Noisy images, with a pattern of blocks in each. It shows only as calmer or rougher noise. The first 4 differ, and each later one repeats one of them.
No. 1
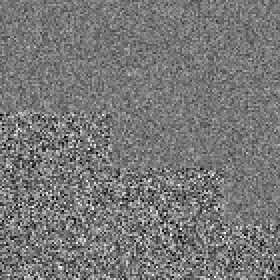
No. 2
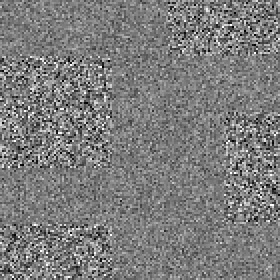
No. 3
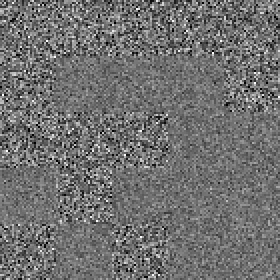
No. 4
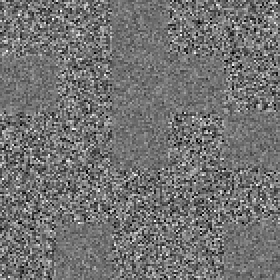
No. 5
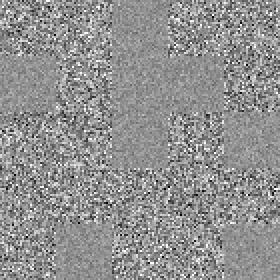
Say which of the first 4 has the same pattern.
4
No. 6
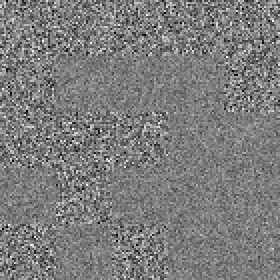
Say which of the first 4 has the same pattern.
3
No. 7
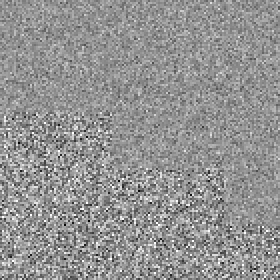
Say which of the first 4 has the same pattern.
1
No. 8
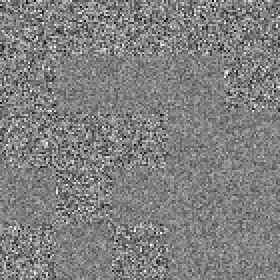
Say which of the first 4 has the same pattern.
3
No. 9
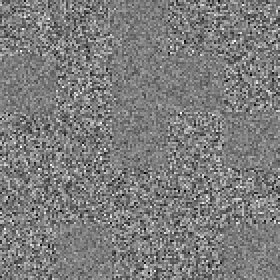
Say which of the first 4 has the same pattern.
4
